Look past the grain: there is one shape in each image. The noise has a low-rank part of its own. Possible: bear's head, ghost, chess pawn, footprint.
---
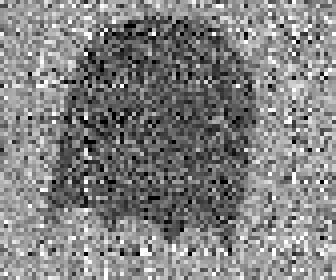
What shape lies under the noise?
ghost
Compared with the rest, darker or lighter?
darker
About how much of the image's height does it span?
nearly all
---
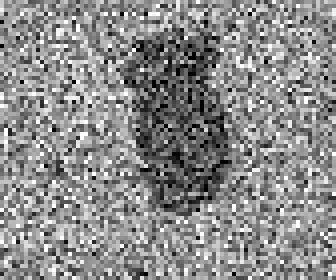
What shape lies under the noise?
footprint
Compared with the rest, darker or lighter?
darker
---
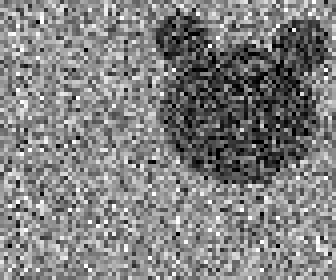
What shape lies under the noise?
bear's head
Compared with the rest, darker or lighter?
darker
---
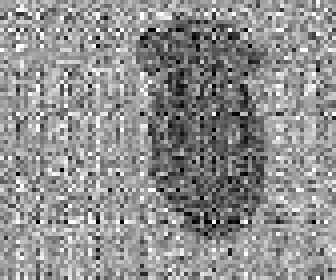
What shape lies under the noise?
footprint
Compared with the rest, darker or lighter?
darker
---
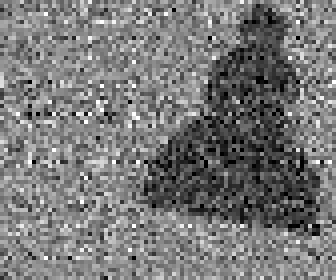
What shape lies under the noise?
chess pawn
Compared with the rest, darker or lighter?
darker
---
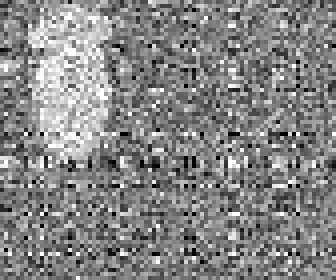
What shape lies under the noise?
footprint
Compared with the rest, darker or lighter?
lighter
